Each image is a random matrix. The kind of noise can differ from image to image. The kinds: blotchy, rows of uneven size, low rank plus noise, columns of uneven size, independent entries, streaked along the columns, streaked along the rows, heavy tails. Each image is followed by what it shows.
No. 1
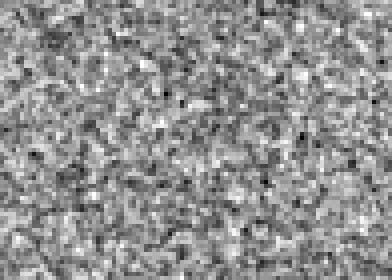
blotchy
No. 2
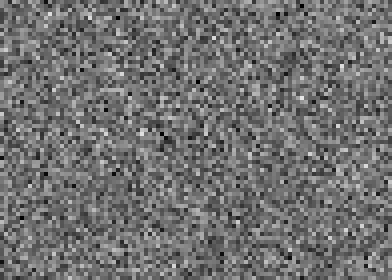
independent entries
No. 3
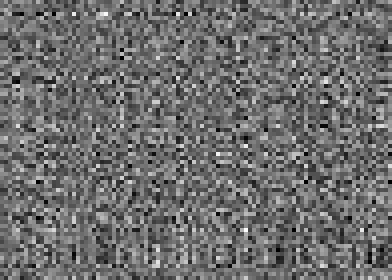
low rank plus noise
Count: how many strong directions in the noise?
three or four
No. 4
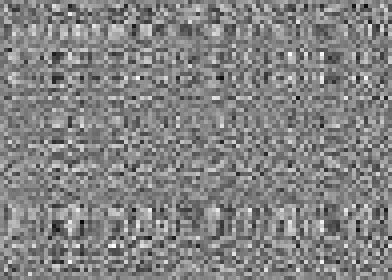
low rank plus noise
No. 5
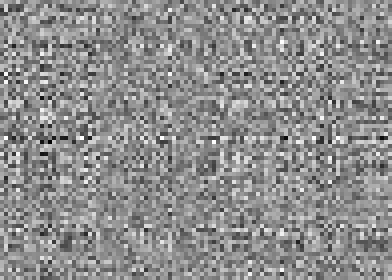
low rank plus noise
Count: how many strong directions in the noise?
three or four
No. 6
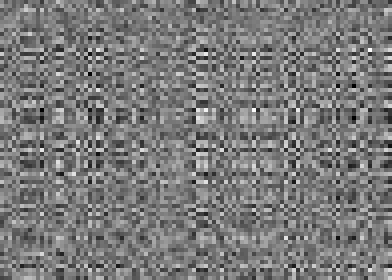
low rank plus noise
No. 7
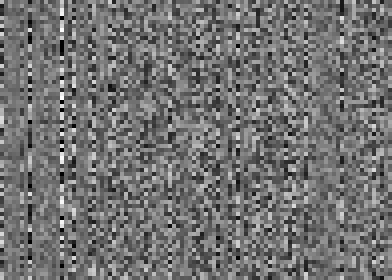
columns of uneven size
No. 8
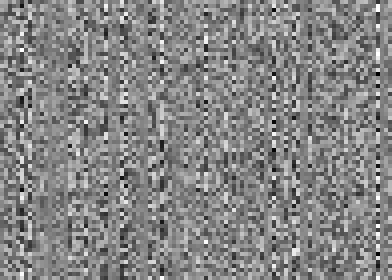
columns of uneven size
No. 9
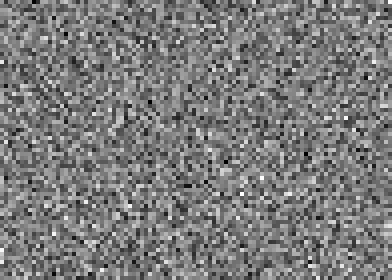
independent entries
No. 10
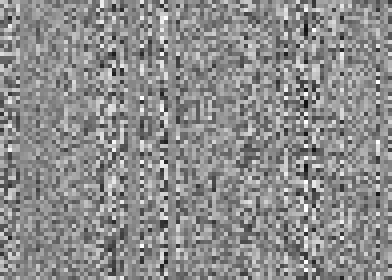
columns of uneven size
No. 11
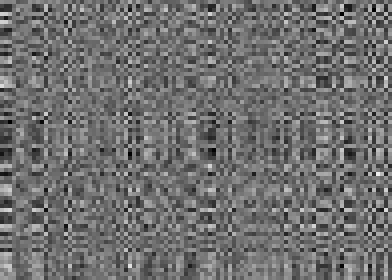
low rank plus noise
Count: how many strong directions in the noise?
one
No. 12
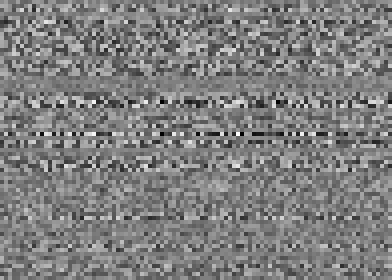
rows of uneven size
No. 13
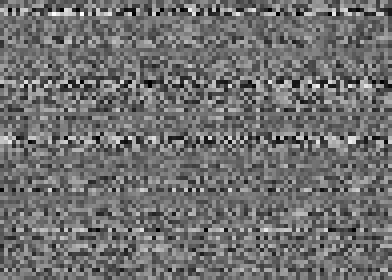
rows of uneven size
